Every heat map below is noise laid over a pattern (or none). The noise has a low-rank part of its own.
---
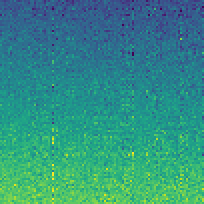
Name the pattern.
a smooth slope
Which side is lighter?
bottom
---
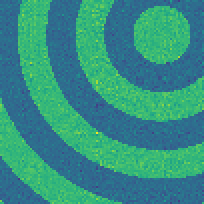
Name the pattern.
rings round one point
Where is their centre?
top right
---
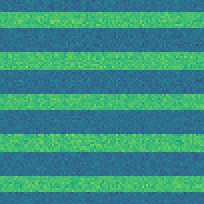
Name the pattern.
horizontal stripes
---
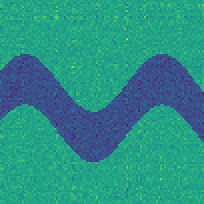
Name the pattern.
a wavy band
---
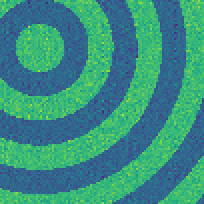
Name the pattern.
rings round one point
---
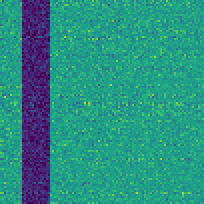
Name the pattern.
one vertical stripe
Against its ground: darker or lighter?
darker
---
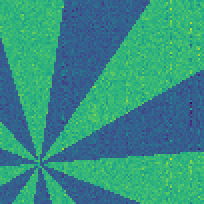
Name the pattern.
spokes from one point
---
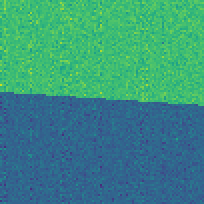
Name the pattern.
a sharp edge
